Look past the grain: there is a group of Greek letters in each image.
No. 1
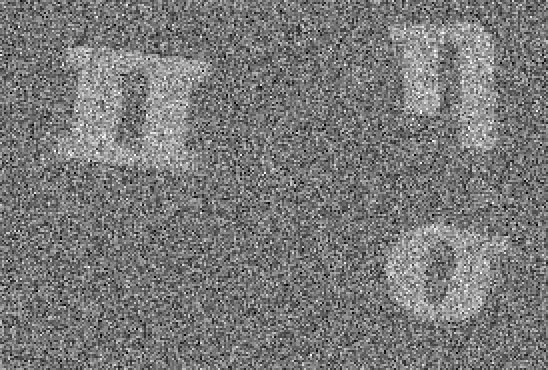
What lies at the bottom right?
sigma
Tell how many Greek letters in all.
3
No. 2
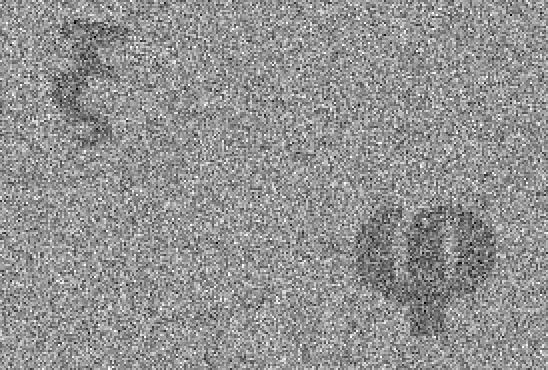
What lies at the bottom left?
nothing
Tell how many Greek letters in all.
2
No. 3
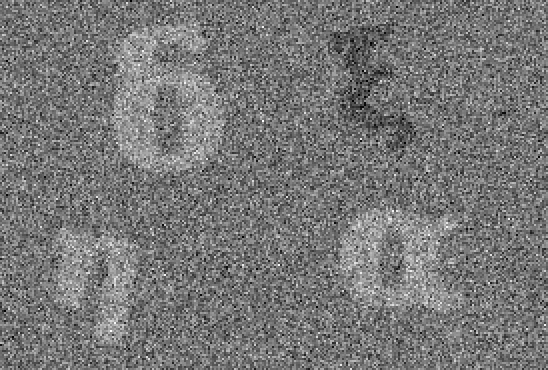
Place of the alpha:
bottom right
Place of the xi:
top right
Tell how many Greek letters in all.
4
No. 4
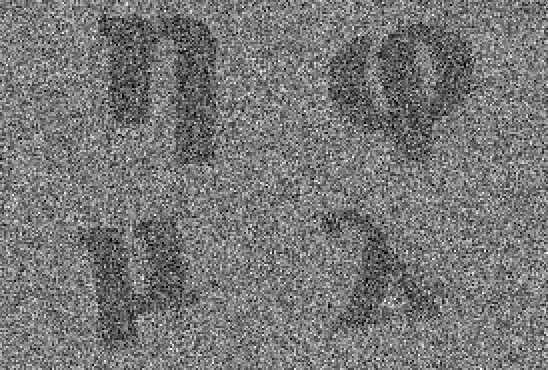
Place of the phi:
top right
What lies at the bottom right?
lambda
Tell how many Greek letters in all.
4
